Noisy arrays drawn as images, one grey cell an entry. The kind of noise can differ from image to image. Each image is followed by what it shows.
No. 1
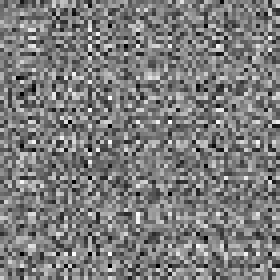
low rank plus noise
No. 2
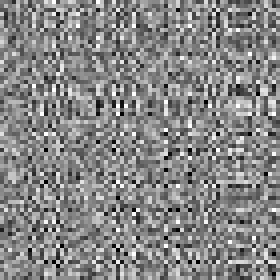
low rank plus noise
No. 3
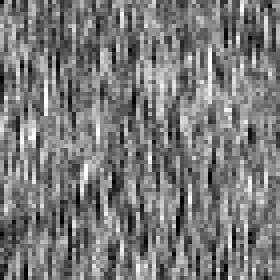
streaked along the columns
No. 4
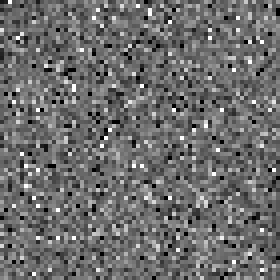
heavy tails
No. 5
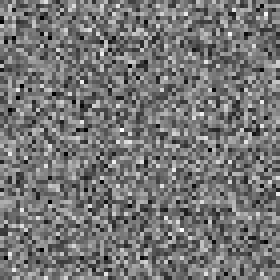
independent entries
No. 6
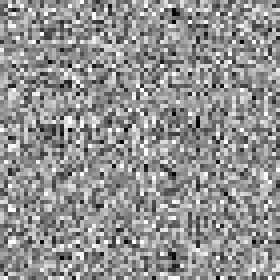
low rank plus noise
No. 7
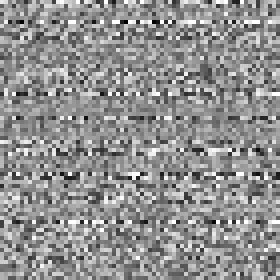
rows of uneven size
